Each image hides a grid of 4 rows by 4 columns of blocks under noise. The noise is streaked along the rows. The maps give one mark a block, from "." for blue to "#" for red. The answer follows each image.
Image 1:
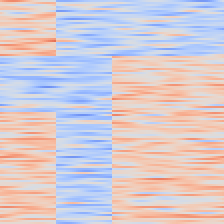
#...
..##
#.##
#.##
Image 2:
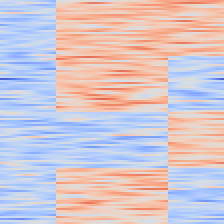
.###
.##.
...#
.##.
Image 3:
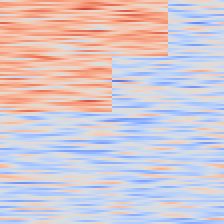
###.
##..
....
....
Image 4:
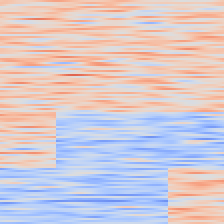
####
####
#...
...#
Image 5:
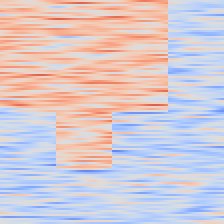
###.
###.
.#..
....
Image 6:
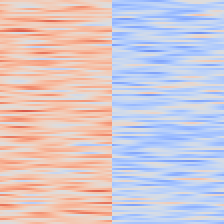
##..
##..
##..
##..
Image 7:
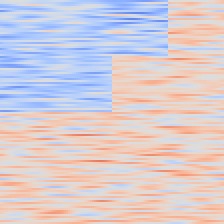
...#
..##
####
####
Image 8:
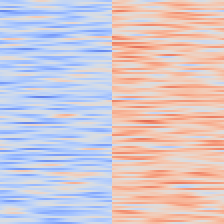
..##
..##
..##
..##
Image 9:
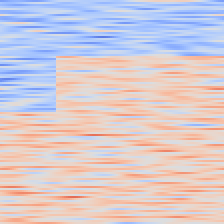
....
.###
####
####
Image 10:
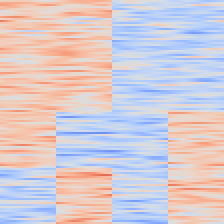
##..
##..
#..#
.#.#
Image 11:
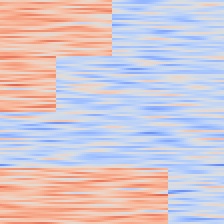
##..
#...
....
###.
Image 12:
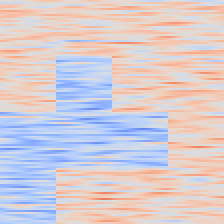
####
#.##
...#
.###
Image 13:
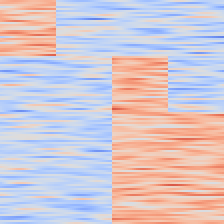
#...
..#.
..##
..##
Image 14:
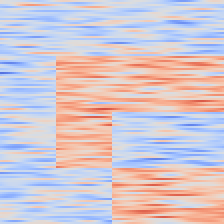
....
.###
.#..
..##
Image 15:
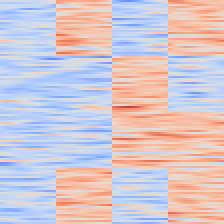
.#.#
..#.
..##
.#.#
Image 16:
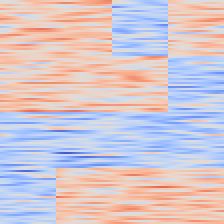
##.#
###.
....
.###
